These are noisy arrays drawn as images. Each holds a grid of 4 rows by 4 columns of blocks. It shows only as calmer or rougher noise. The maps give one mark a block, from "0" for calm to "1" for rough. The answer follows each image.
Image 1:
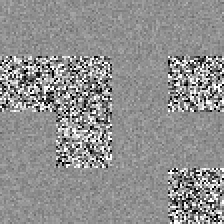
0 0 0 0
1 1 0 1
0 1 0 0
0 0 0 1
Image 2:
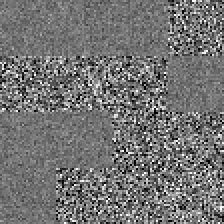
0 0 0 1
1 1 1 0
0 0 1 1
0 1 1 1
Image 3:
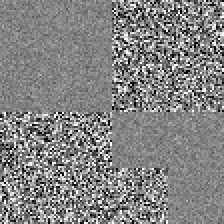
0 0 1 1
0 0 1 1
1 1 0 0
1 1 1 0
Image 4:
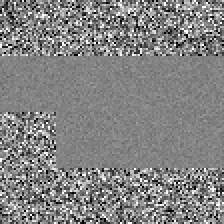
1 1 1 1
0 0 0 0
1 0 0 0
1 1 1 1
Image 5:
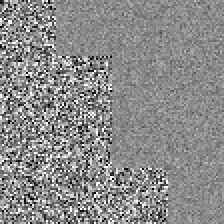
1 0 0 0
1 1 0 0
1 1 0 0
1 1 1 0
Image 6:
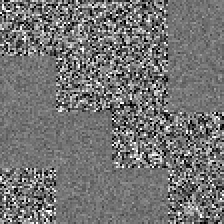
1 1 1 0
0 1 1 0
0 0 1 1
1 0 0 1
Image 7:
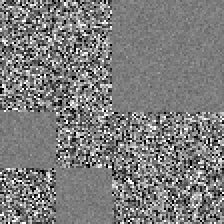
1 1 0 0
1 1 0 0
0 1 1 1
1 0 1 1
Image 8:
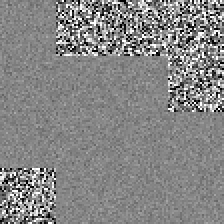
0 1 1 1
0 0 0 1
0 0 0 0
1 0 0 0
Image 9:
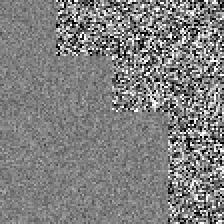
0 1 1 1
0 0 1 1
0 0 0 1
0 0 0 1
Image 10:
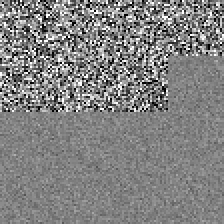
1 1 1 1
1 1 1 0
0 0 0 0
0 0 0 0
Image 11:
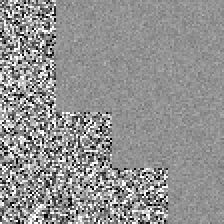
1 0 0 0
1 0 0 0
1 1 0 0
1 1 1 0
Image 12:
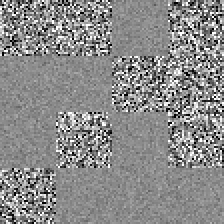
1 1 0 1
0 0 1 1
0 1 0 1
1 0 0 0
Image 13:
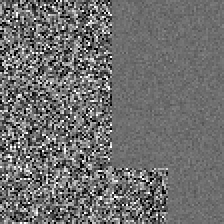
1 1 0 0
1 1 0 0
1 1 0 0
1 1 1 0
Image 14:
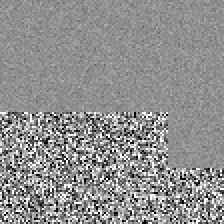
0 0 0 0
0 0 0 0
1 1 1 0
1 1 1 1
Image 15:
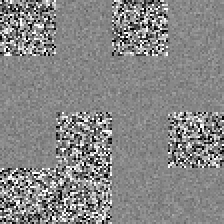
1 0 1 0
0 0 0 0
0 1 0 1
1 1 0 0
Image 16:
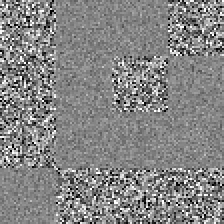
1 0 0 1
1 0 1 0
1 0 0 0
0 1 1 1
